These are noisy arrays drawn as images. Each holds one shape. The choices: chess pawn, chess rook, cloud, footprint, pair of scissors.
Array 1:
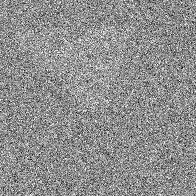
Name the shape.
chess pawn
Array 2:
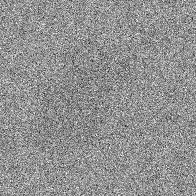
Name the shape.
footprint
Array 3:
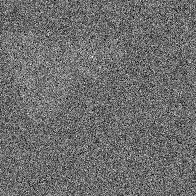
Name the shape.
chess pawn
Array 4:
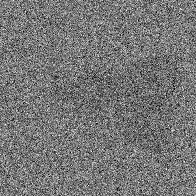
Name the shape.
chess pawn
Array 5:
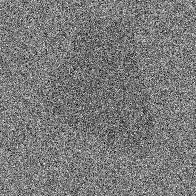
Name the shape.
cloud
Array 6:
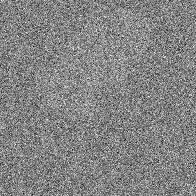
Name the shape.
footprint
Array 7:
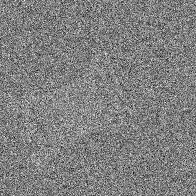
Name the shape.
chess rook
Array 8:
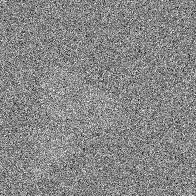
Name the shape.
chess pawn
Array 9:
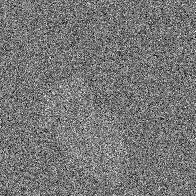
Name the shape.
footprint
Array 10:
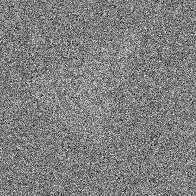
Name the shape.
chess pawn
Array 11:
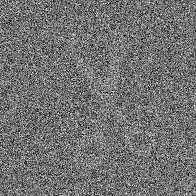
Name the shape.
pair of scissors
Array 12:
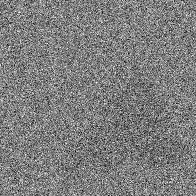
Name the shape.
chess pawn
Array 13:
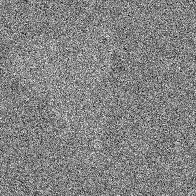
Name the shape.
chess pawn
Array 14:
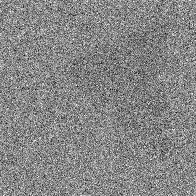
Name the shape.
chess pawn
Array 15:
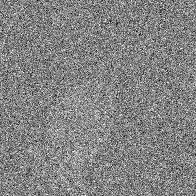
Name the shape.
footprint
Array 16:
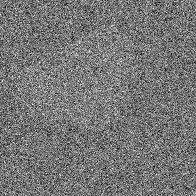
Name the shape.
cloud
